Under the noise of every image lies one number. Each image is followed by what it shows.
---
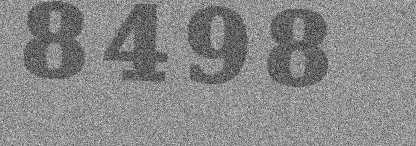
8498
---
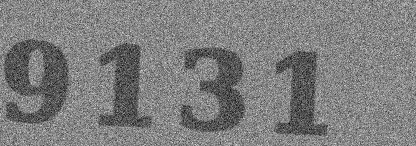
9131
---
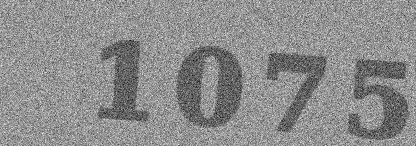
1075
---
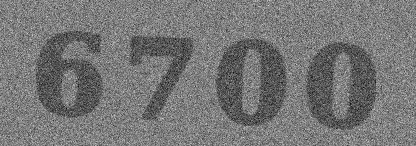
6700
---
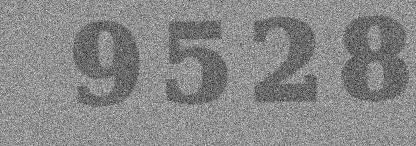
9528
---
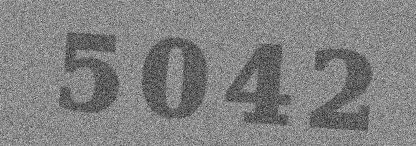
5042
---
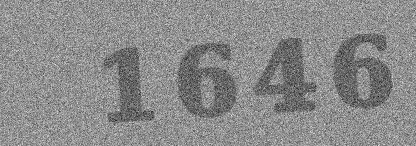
1646
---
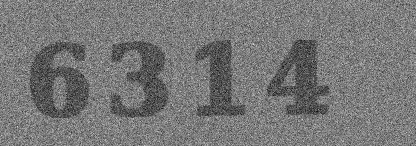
6314
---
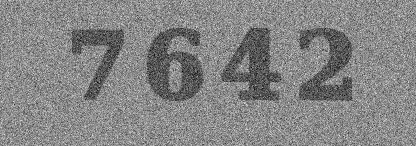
7642
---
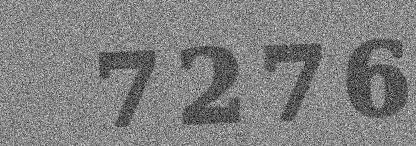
7276
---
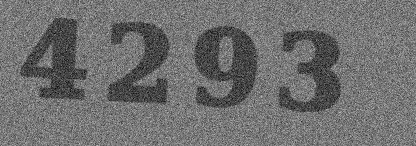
4293
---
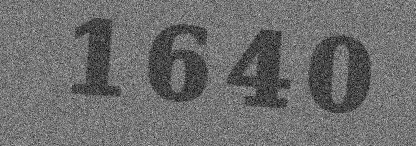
1640
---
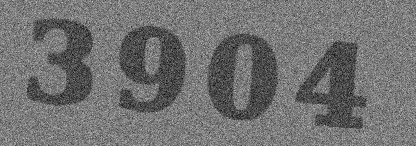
3904
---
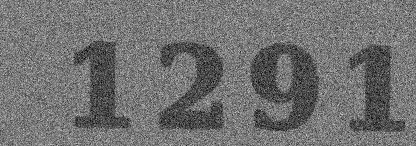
1291
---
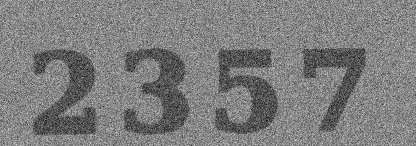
2357
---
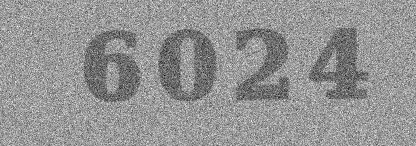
6024
